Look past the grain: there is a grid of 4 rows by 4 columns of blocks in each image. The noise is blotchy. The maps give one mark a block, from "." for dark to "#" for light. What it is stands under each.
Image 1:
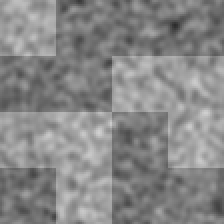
# . . .
. . # #
# # . #
. # . .
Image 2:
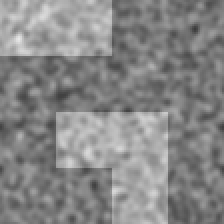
# # . .
. . . .
. # # .
. . # .
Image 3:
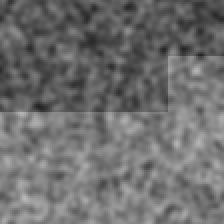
. . . .
. . . #
# # # #
# # # #
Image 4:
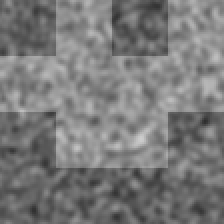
. # . #
# # # #
. # # .
. . . .
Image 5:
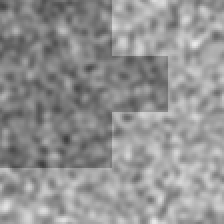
. . # #
. . . #
. . # #
# # # #
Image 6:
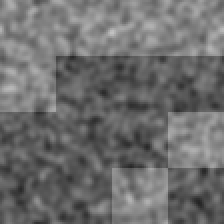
# # # #
# . . .
. . . #
. . # .
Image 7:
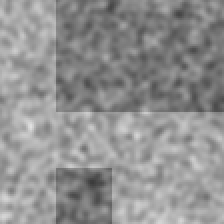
# . . .
# . . .
# # # #
# . # #
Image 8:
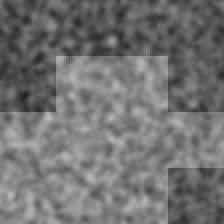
. . . .
. # # .
# # # #
# # # .
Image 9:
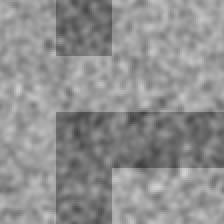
# . # #
# # # #
# . . .
# . # #
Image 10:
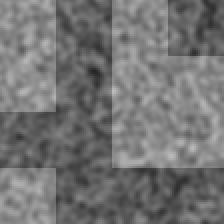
# . # .
# . # #
. . # #
# . . .
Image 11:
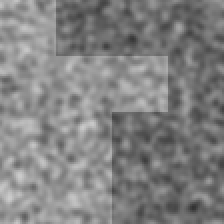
# . . .
# # # .
# # . .
# # . .
